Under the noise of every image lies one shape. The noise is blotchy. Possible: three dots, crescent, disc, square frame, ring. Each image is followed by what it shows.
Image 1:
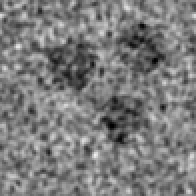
three dots
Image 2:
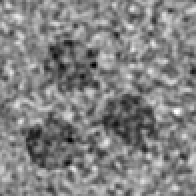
three dots
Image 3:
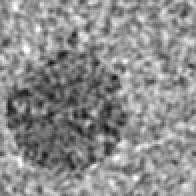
disc
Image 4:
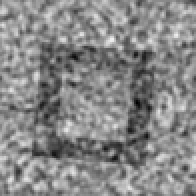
square frame
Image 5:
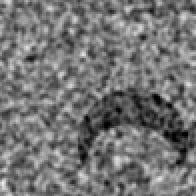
crescent
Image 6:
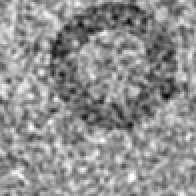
ring
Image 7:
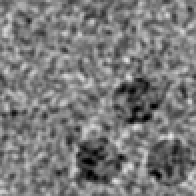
three dots
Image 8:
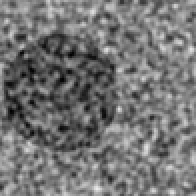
disc
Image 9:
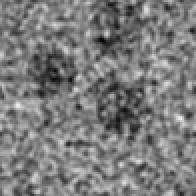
three dots
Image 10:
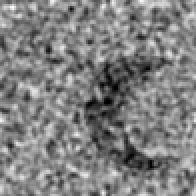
crescent
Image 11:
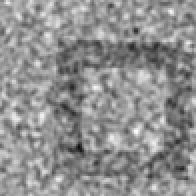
square frame
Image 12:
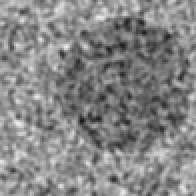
disc
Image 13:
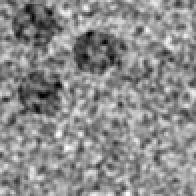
three dots
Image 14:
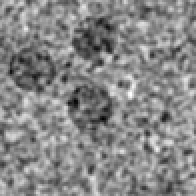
three dots
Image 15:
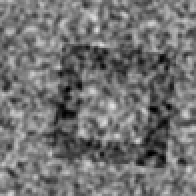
square frame
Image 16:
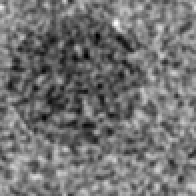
disc
